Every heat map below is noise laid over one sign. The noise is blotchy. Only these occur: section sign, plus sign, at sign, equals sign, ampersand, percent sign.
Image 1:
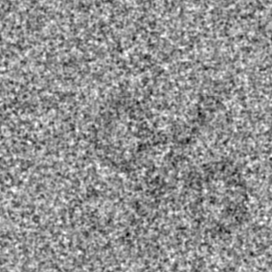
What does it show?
dark percent sign
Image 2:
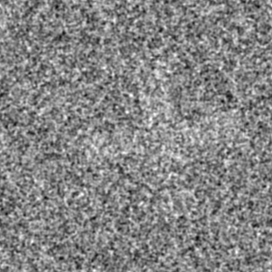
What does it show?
light plus sign
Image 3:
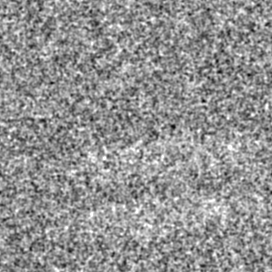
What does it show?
light equals sign
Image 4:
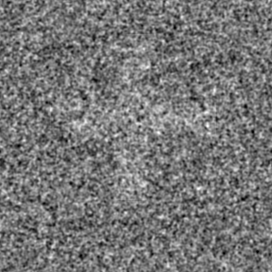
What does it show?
light plus sign
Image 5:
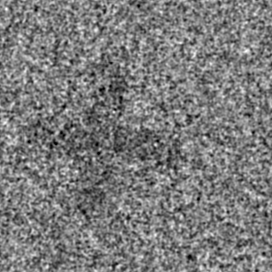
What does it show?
dark plus sign
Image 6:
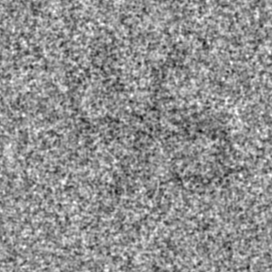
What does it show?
dark percent sign
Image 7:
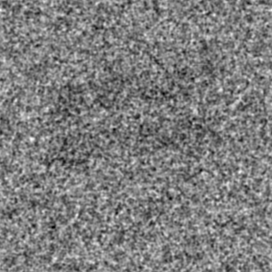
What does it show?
dark equals sign
